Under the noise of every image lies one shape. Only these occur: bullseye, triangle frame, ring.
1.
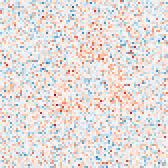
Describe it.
red triangle frame
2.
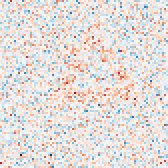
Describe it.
red triangle frame
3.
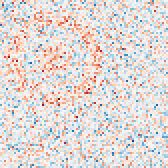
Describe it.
red bullseye
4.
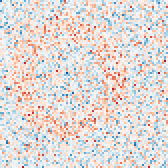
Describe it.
red ring
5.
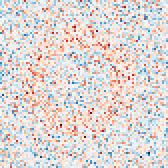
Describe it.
red ring
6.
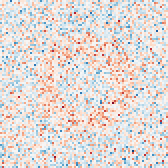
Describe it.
red ring
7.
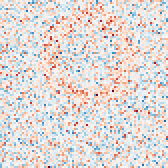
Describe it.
red ring
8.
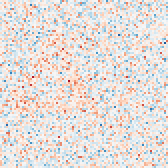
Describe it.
red triangle frame
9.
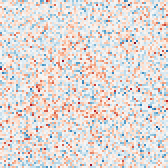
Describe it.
red triangle frame
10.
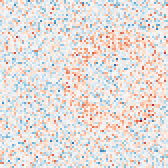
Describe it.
red ring
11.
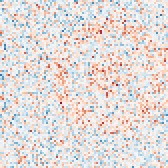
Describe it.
red bullseye
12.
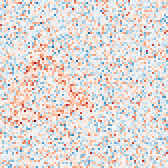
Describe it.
red triangle frame
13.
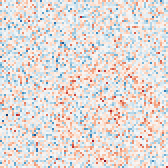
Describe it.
red bullseye
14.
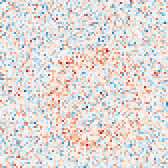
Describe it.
red ring
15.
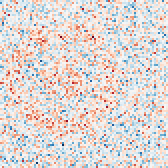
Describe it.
red bullseye
